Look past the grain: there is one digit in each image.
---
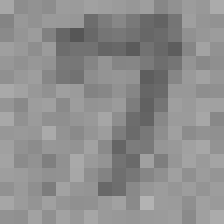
7
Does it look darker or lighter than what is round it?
darker
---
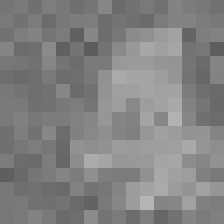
4
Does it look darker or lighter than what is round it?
lighter
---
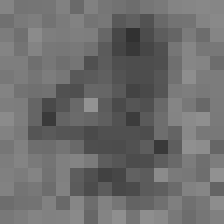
4
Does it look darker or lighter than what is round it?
darker
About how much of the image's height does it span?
nearly all
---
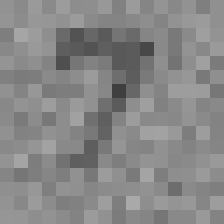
7
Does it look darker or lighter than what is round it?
darker
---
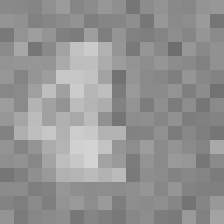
4
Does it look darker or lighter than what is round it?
lighter
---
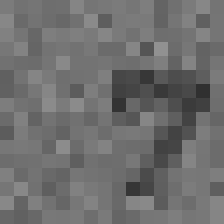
7
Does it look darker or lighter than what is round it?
darker
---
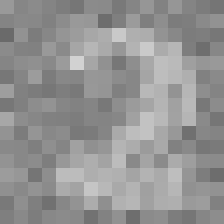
2
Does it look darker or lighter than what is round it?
lighter
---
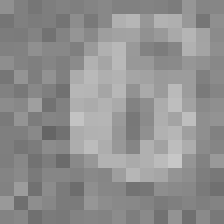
6
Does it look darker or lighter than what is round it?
lighter
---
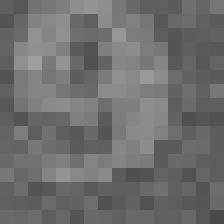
9
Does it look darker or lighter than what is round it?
lighter
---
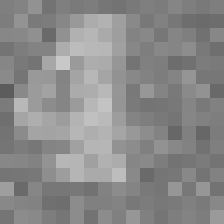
4
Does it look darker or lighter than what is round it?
lighter
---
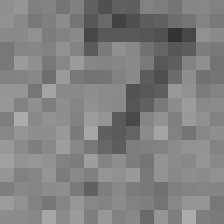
7
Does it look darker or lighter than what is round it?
darker
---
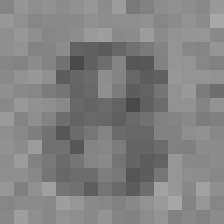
8
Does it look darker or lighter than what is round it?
darker
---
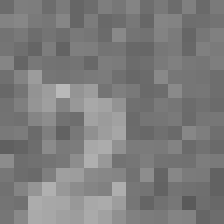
2
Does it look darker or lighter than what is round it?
lighter
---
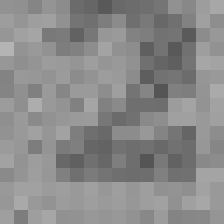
2
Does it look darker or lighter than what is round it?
darker
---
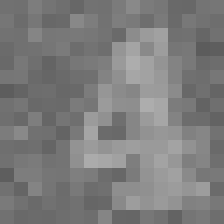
4
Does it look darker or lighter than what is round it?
lighter
